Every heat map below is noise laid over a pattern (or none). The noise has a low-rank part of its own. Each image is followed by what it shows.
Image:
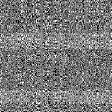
bands of rows
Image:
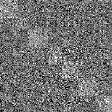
blocks along the diagonal
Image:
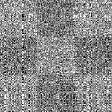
a checkerboard
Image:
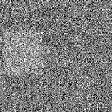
one block
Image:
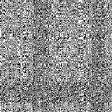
bands of rows crossing bands of columns
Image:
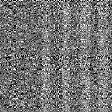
bands of columns
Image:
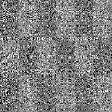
a checkerboard
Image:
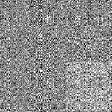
one block
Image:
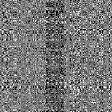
one band of columns
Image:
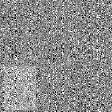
one block
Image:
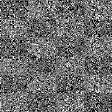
a checkerboard
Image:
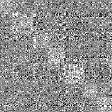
blocks along the diagonal
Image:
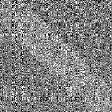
a diagonal band
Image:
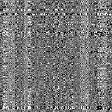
bands of columns
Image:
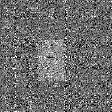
one block
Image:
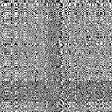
bands of rows crossing bands of columns
